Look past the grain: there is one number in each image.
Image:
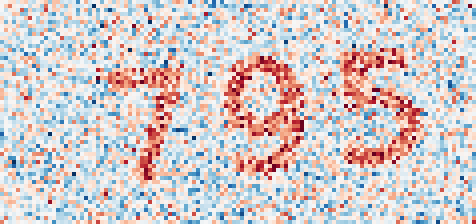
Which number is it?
795
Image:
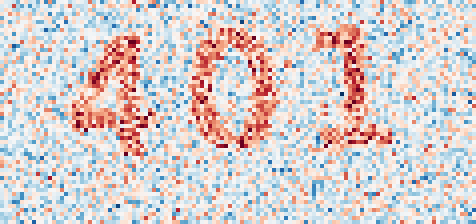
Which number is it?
401
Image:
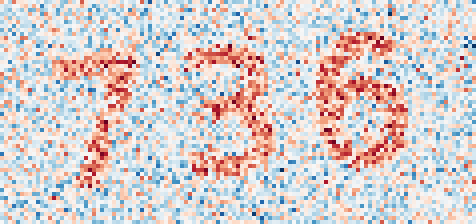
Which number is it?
736
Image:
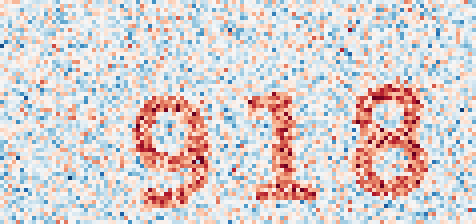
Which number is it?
918
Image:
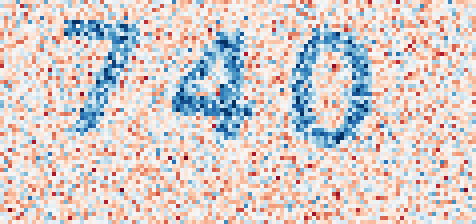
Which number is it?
740
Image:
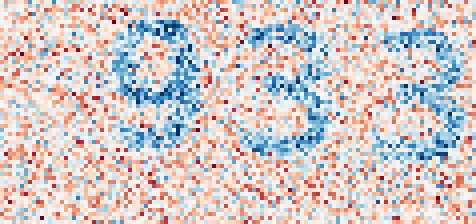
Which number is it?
933
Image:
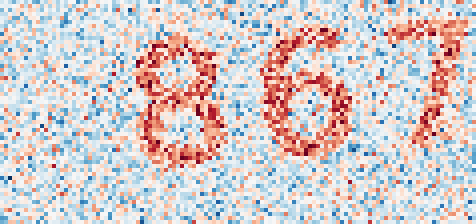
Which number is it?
867
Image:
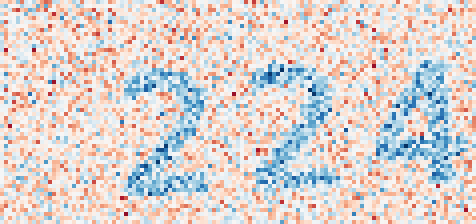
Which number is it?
224
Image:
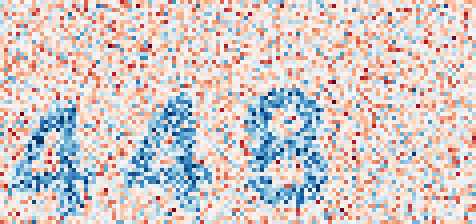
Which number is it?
448
